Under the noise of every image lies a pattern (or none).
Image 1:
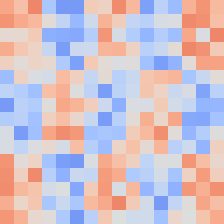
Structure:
a checkerboard
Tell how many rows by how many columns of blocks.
3 by 5
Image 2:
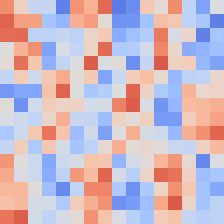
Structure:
a checkerboard
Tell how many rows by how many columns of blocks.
3 by 6
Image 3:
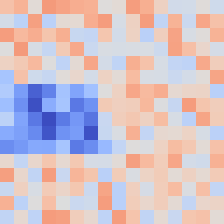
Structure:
one block
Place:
middle left
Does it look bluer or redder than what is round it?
bluer
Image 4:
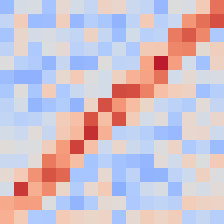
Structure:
a diagonal band
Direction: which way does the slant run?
bottom left to top right
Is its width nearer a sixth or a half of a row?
a sixth
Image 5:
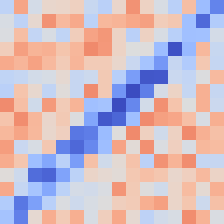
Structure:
a diagonal band
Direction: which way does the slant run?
bottom left to top right
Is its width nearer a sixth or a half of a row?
a sixth
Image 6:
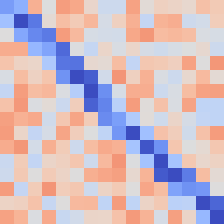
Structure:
a diagonal band
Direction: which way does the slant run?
top left to bottom right
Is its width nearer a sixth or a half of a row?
a sixth
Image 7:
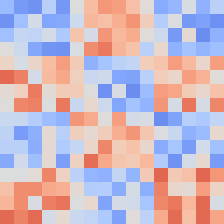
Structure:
a checkerboard
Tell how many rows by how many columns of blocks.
4 by 3
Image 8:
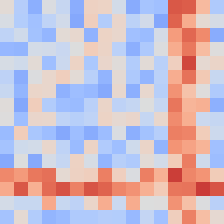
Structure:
bands of rows crossing bands of columns
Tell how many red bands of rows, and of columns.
1 and 1
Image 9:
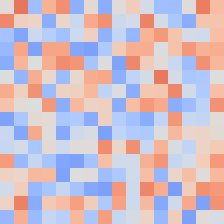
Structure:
only noise
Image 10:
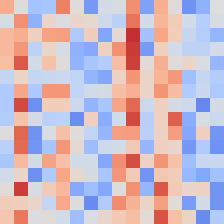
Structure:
bands of columns
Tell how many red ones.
4
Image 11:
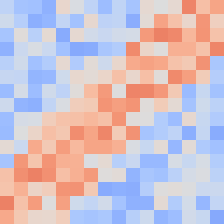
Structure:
a diagonal band
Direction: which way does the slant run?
bottom left to top right
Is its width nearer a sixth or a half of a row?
a half
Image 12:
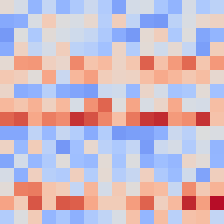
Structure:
bands of rows
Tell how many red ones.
3
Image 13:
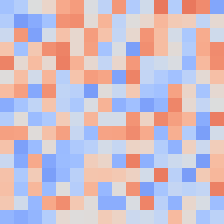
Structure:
only noise
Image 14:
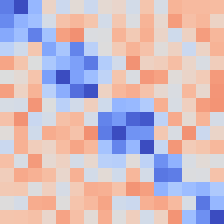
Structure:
blocks along the diagonal
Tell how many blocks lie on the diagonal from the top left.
5
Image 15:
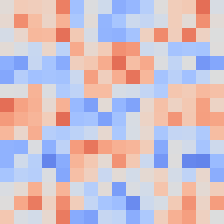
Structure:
a checkerboard
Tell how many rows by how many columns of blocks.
5 by 3
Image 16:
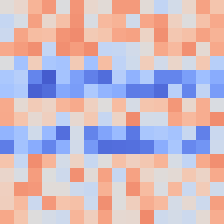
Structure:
bands of rows
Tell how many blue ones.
2
